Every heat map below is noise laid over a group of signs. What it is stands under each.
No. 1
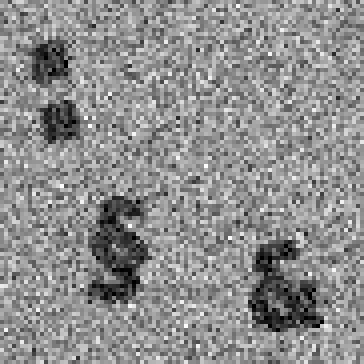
top left: colon; bottom left: section sign; bottom right: ampersand
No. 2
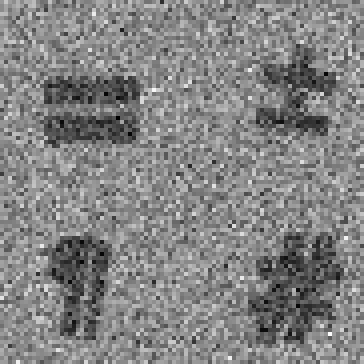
top left: equals sign; top right: plus-minus sign; bottom left: pilcrow; bottom right: hash sign
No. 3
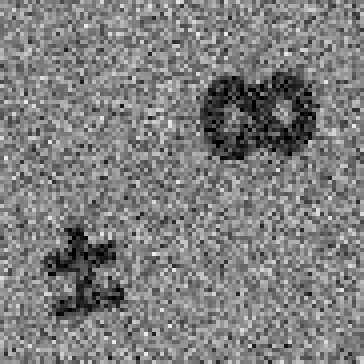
top right: infinity sign; bottom left: plus-minus sign
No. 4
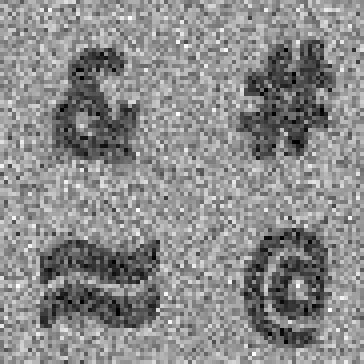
top left: ampersand; top right: hash sign; bottom left: approximately sign; bottom right: at sign
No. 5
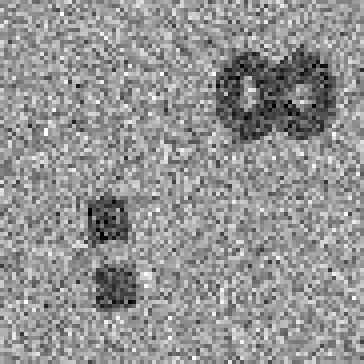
top right: infinity sign; bottom left: colon
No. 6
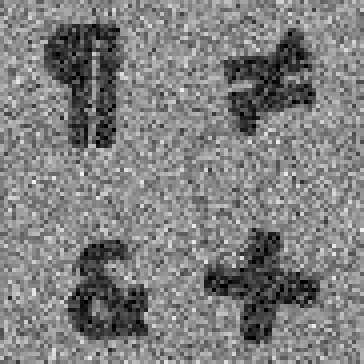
top left: pilcrow; top right: not-equal sign; bottom left: ampersand; bottom right: plus sign
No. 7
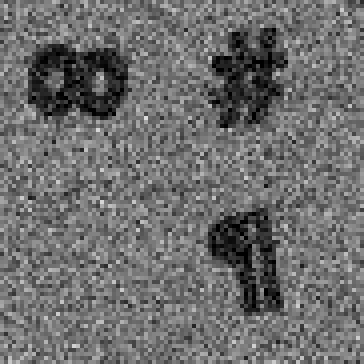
top left: infinity sign; top right: hash sign; bottom right: pilcrow
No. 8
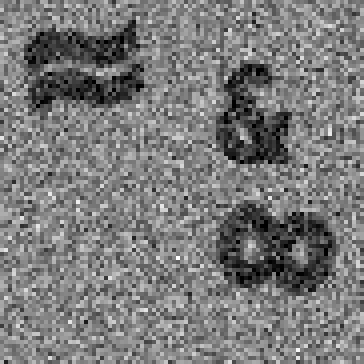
top left: approximately sign; top right: ampersand; bottom right: infinity sign
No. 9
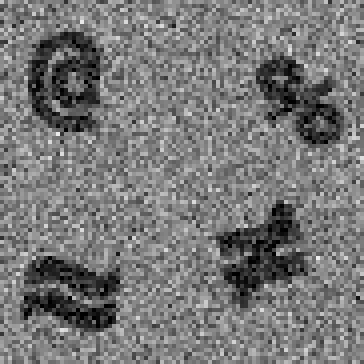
top left: at sign; top right: percent sign; bottom left: approximately sign; bottom right: not-equal sign
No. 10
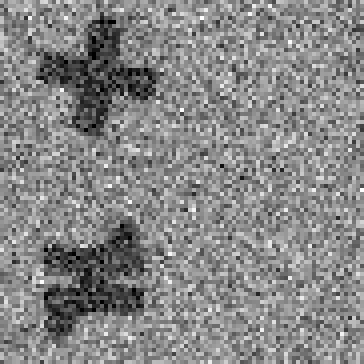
top left: plus sign; bottom left: not-equal sign
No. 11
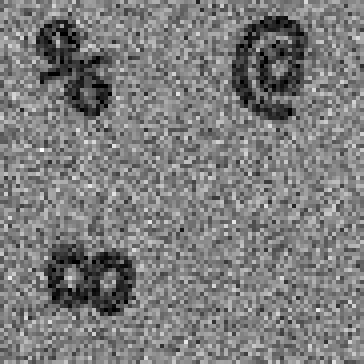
top left: percent sign; top right: at sign; bottom left: infinity sign
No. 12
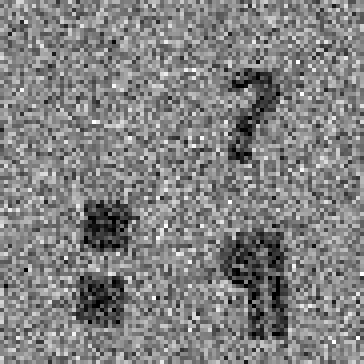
top right: question mark; bottom left: colon; bottom right: pilcrow
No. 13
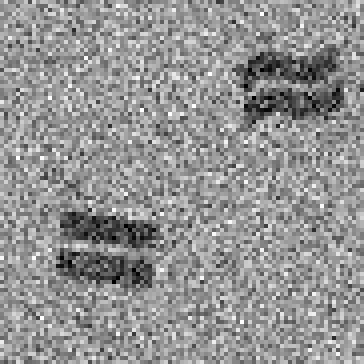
top right: approximately sign; bottom left: equals sign
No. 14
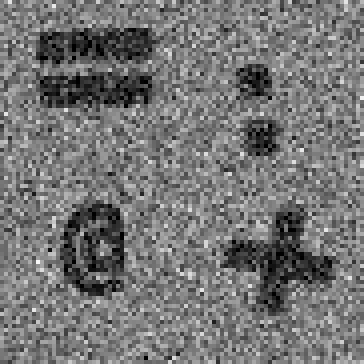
top left: equals sign; top right: colon; bottom left: at sign; bottom right: plus sign
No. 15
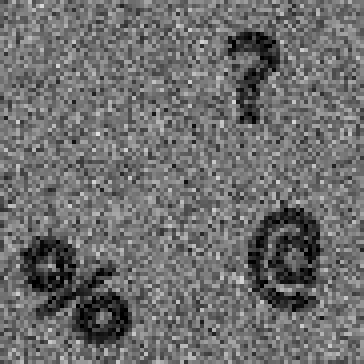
top right: question mark; bottom left: percent sign; bottom right: at sign
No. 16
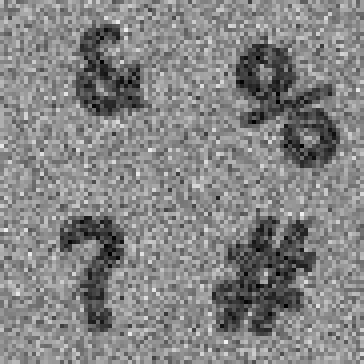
top left: ampersand; top right: percent sign; bottom left: question mark; bottom right: hash sign
